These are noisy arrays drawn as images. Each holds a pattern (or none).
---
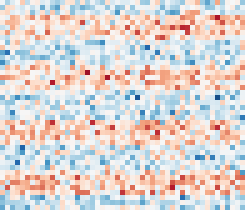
horizontal stripes
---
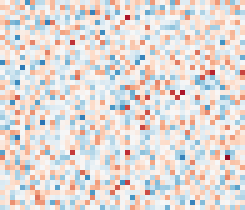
only noise
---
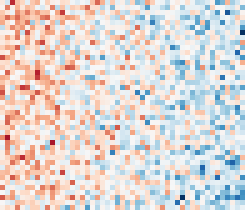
a smooth slope
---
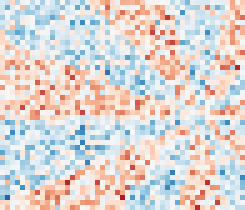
spokes from one point
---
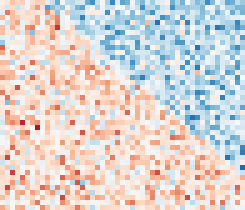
a sharp edge
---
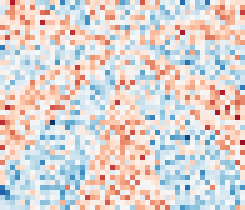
spokes from one point
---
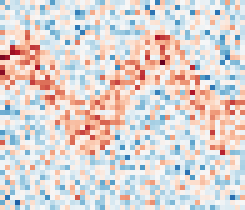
a wavy band
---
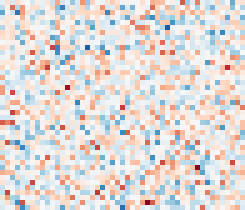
only noise
